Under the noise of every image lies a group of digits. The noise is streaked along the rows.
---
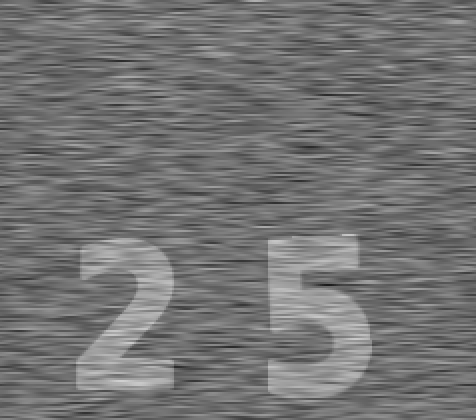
bottom left: 2; bottom right: 5
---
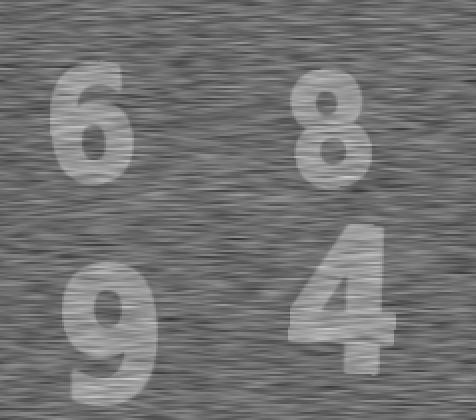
top left: 6; top right: 8; bottom left: 9; bottom right: 4
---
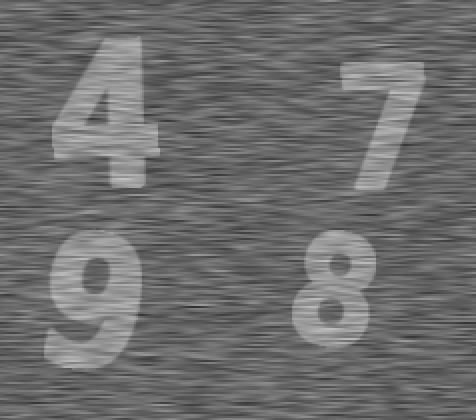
top left: 4; top right: 7; bottom left: 9; bottom right: 8
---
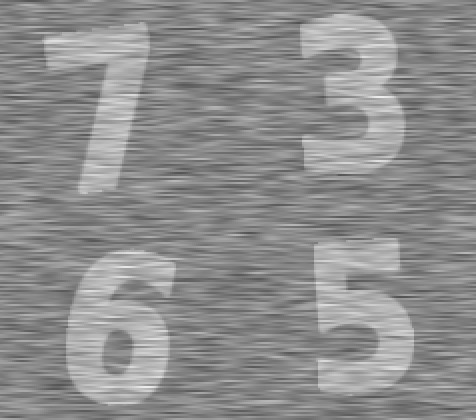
top left: 7; top right: 3; bottom left: 6; bottom right: 5
